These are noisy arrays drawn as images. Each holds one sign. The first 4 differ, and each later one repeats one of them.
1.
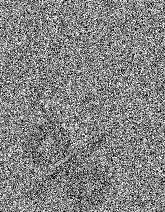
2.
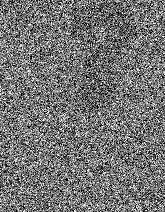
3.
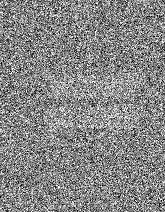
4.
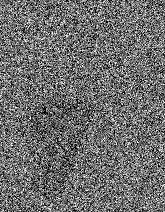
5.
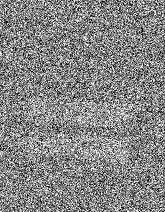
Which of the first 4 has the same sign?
3
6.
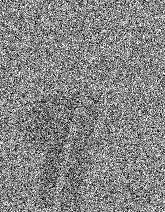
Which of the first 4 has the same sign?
4
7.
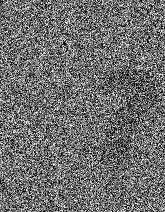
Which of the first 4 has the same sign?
2
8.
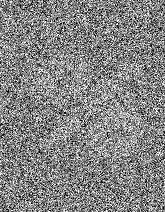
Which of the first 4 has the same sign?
1
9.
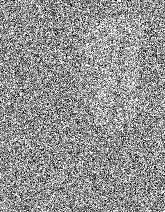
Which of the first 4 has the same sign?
4
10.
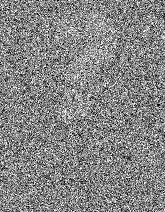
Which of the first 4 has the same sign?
2
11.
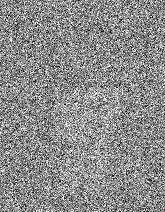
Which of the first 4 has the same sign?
4
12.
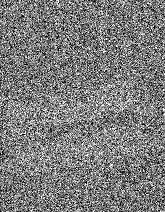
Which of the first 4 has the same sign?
3
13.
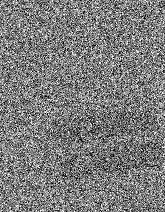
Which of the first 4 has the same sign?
3
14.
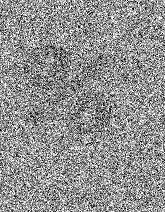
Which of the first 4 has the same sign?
1
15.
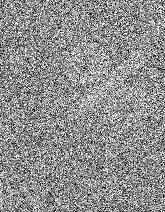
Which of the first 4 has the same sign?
1
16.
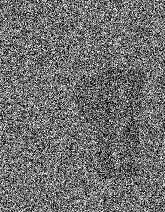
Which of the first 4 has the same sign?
4
